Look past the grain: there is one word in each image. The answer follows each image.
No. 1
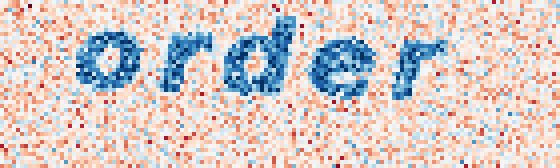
order
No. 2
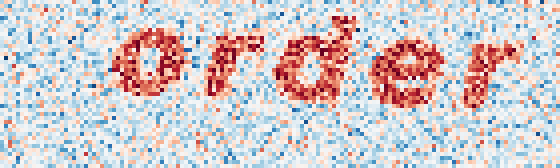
order
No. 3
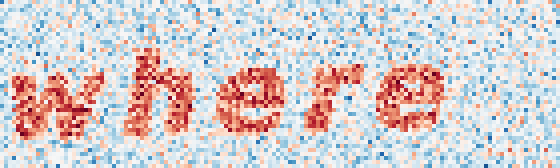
where
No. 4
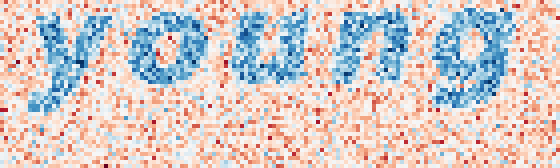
young
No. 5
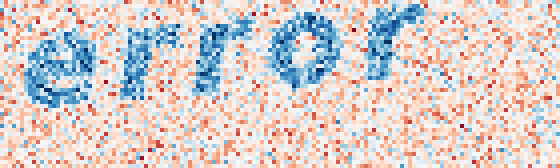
error
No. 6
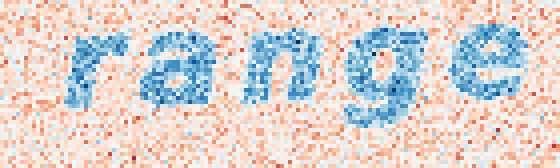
range
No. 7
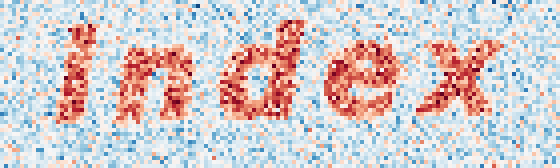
index
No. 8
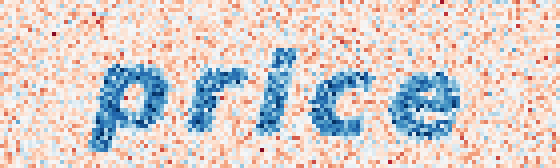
price
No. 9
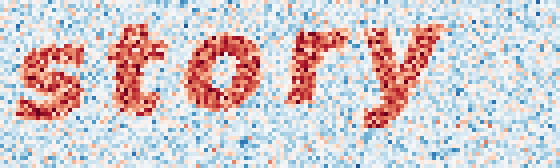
story
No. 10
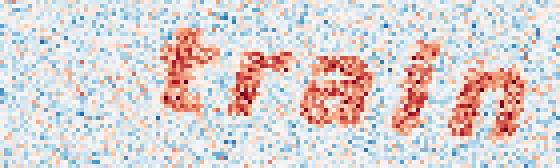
train
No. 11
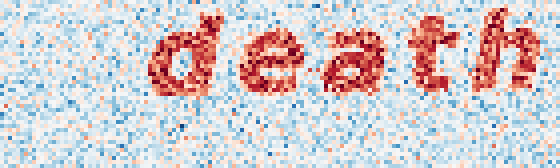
death
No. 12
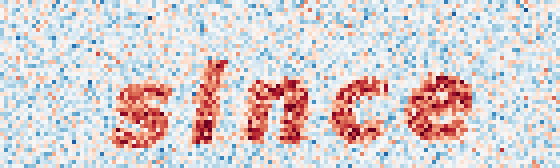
since
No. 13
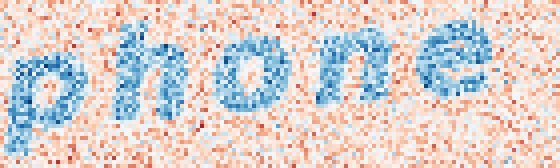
phone
